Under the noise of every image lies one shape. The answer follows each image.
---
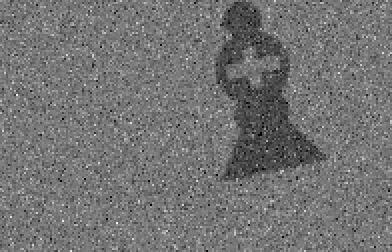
dark chess bishop
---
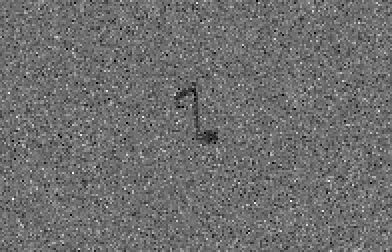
dark musical note, centre
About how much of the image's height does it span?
a quarter
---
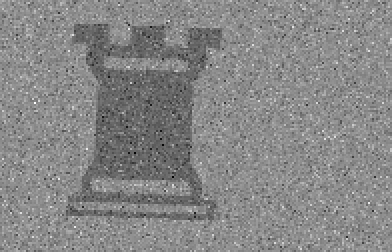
dark chess rook
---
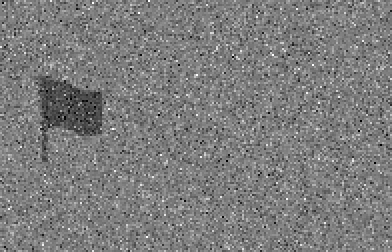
dark flag, middle left
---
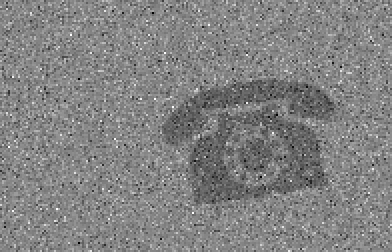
dark telephone
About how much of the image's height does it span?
half
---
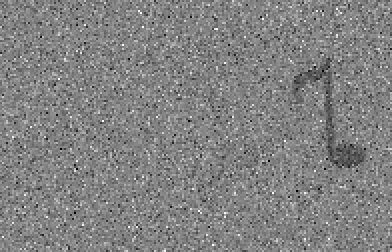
dark musical note, middle right
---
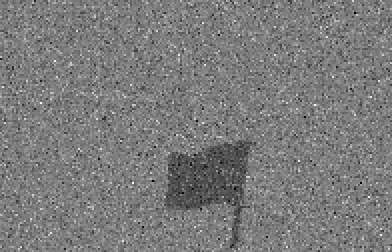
dark flag, bottom middle
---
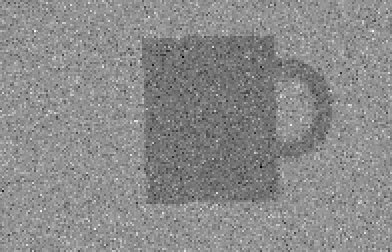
dark cup
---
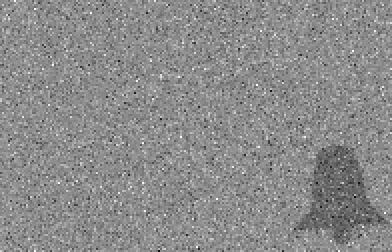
dark bell, bottom right
